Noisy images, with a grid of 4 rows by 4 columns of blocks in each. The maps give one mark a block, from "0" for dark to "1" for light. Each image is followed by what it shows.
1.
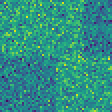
1110
1110
0011
0011
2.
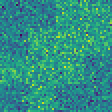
0011
0111
1110
0100
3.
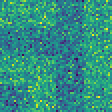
1101
0001
1101
0101
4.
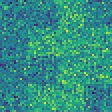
0010
0111
0011
0110
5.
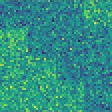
0001
1000
1100
1110
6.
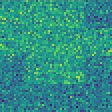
1110
1111
0110
0000
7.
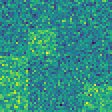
0000
0100
1000
1001
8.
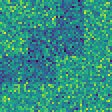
1101
1001
0011
1111
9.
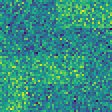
0011
0000
1110
1000
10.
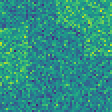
0011
1001
1000
0000
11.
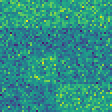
1111
0000
0100
0011
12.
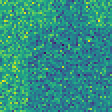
1101
1000
1000
1000
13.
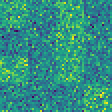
1010
0010
1010
0001
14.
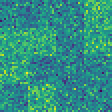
0001
1101
1000
0100
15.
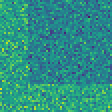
1000
1000
1000
1111
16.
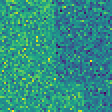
1100
1100
1100
1110
